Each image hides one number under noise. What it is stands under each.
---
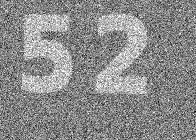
52
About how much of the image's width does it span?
two thirds
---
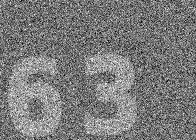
63
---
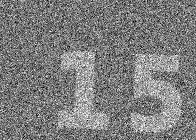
15
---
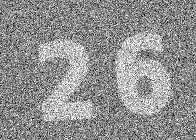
26
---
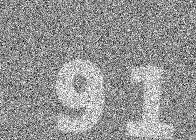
91
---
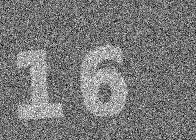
16
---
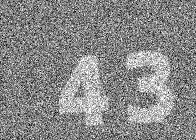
43
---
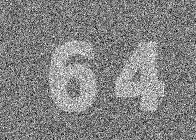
64
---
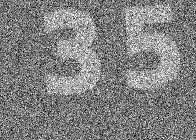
35
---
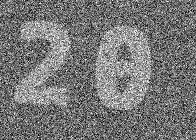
20
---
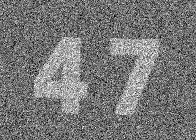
47
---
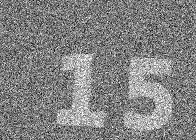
15
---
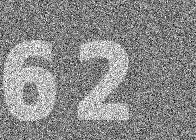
62
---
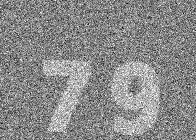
79
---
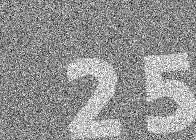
25
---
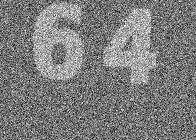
64
